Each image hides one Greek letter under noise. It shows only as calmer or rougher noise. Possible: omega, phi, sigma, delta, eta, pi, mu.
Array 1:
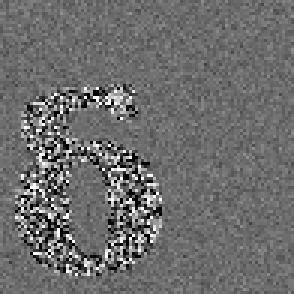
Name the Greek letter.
delta
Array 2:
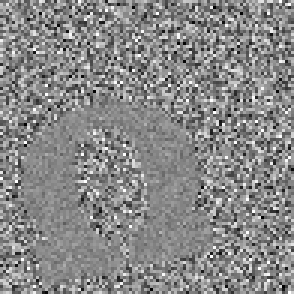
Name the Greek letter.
omega
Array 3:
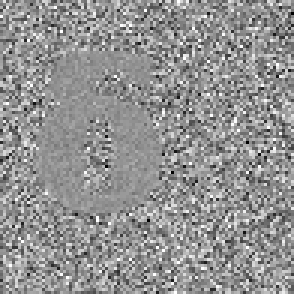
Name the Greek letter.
delta
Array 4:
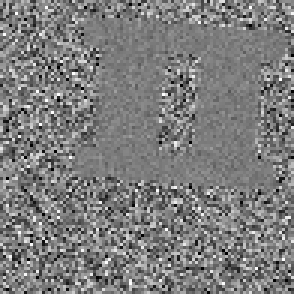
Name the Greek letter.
pi
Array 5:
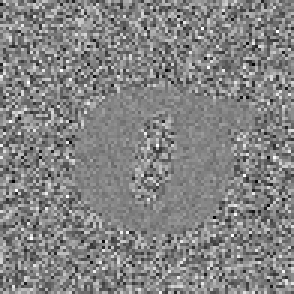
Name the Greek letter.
sigma
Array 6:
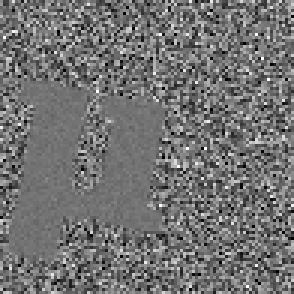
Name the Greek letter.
mu
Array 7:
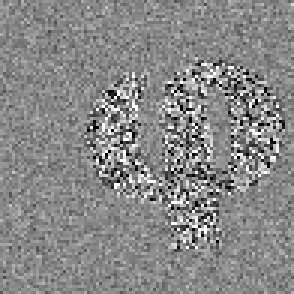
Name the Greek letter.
phi
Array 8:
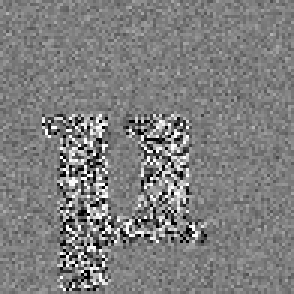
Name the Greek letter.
mu
